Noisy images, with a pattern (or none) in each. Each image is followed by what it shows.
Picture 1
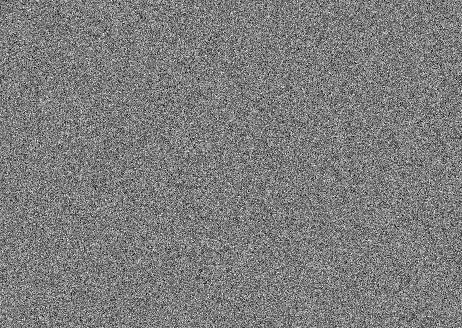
only noise
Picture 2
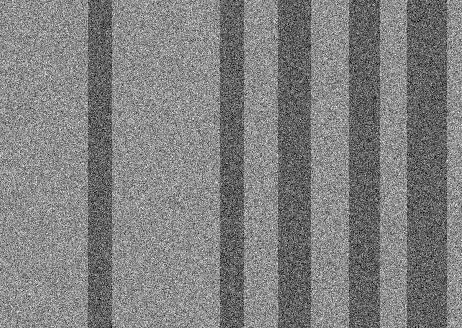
bands of columns
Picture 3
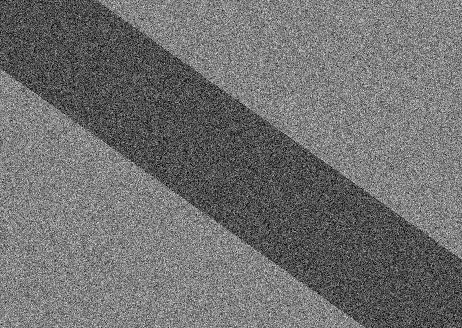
a diagonal band
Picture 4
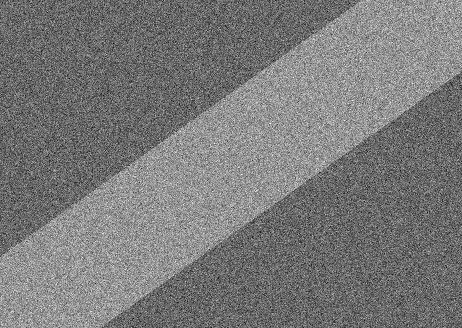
a diagonal band
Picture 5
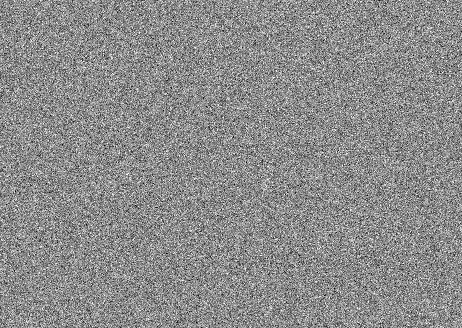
only noise
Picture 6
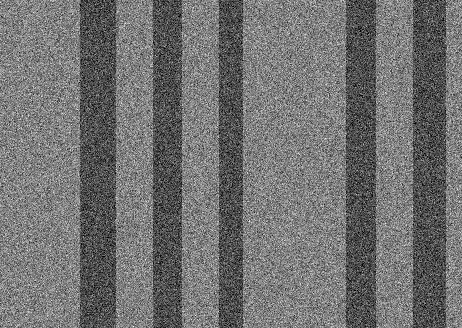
bands of columns
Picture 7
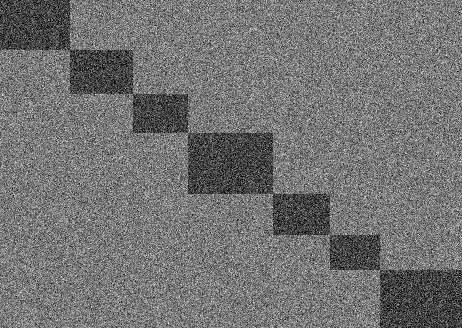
blocks along the diagonal
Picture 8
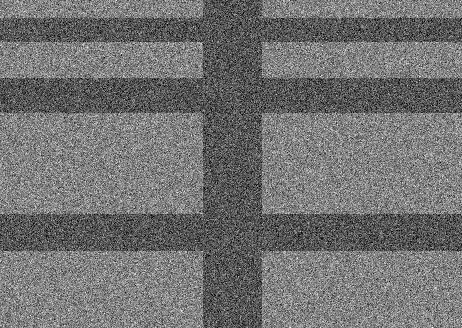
bands of rows crossing bands of columns
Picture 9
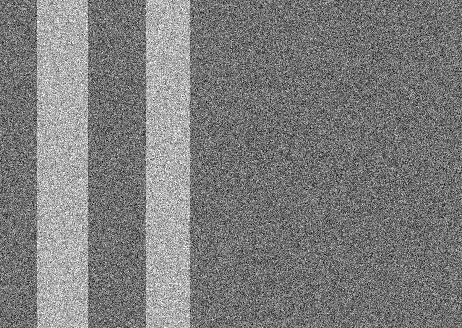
bands of columns
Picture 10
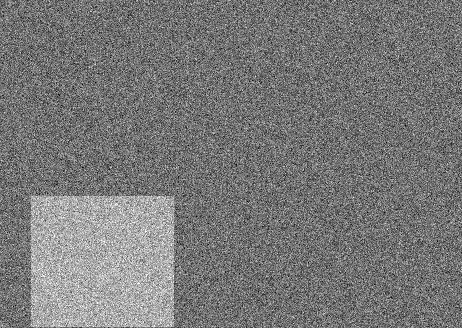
one block
